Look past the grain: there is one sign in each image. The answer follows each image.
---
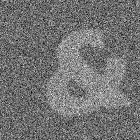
light ampersand
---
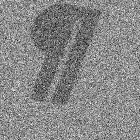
dark pilcrow
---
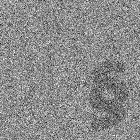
dark section sign
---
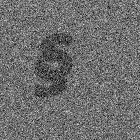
dark section sign
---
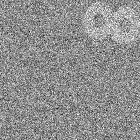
light infinity sign, top right
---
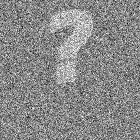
light question mark
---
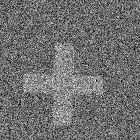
light plus sign
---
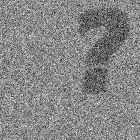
dark question mark
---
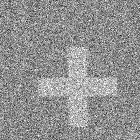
light plus sign
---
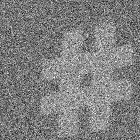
light hash sign
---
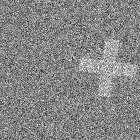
light plus sign, middle right
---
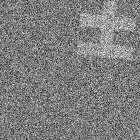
light plus-minus sign, top right
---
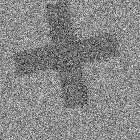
dark plus sign
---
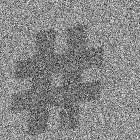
dark hash sign
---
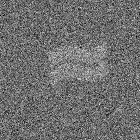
light approximately sign, centre
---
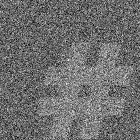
light hash sign
